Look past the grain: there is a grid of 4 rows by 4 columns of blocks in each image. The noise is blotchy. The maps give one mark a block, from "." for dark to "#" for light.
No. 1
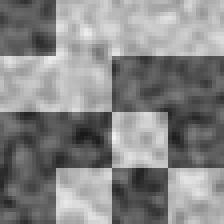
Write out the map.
. # # #
# # . .
. . # .
. # . #
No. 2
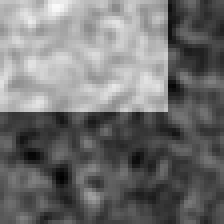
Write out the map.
# # # .
# # # .
. . . .
. . . .
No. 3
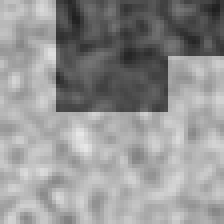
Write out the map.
# . . .
# . . #
# # # #
# # # #
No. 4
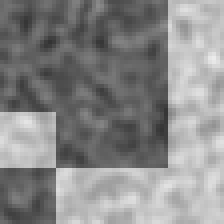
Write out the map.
. . . #
. . . #
# . . #
. # # #
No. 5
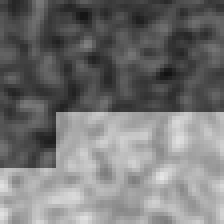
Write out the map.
. . . .
. . . .
. # # #
# # # #
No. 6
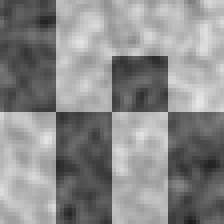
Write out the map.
. # # #
. # . #
# . # .
# . # .
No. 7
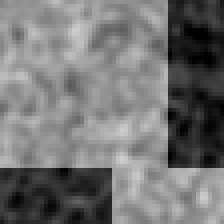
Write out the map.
# # # .
# # # .
# # # .
. . # #
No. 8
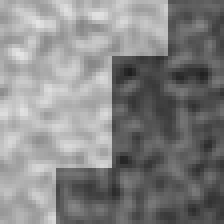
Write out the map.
# # # .
# # . .
# # . .
# . . .
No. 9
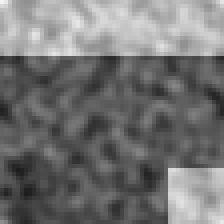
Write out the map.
# # # #
. . . .
. . . .
. . . #
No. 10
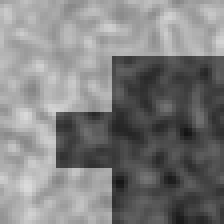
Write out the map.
# # # #
# # . .
# . . .
# # . .
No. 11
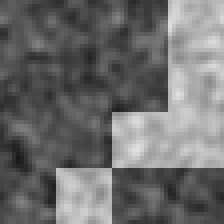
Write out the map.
. . . #
. . . #
. . # #
. # . .
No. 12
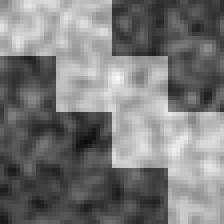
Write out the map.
# # . .
. # # .
. . # #
. . . #
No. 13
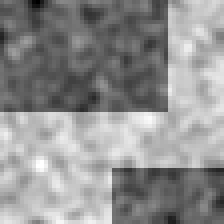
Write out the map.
. . . #
. . . #
# # # #
# # . .
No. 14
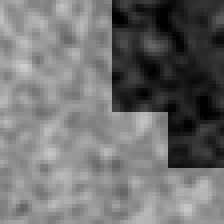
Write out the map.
# # . .
# # . .
# # # .
# # # #
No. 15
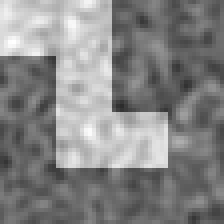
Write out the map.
# # . .
. # . .
. # # .
. . . .
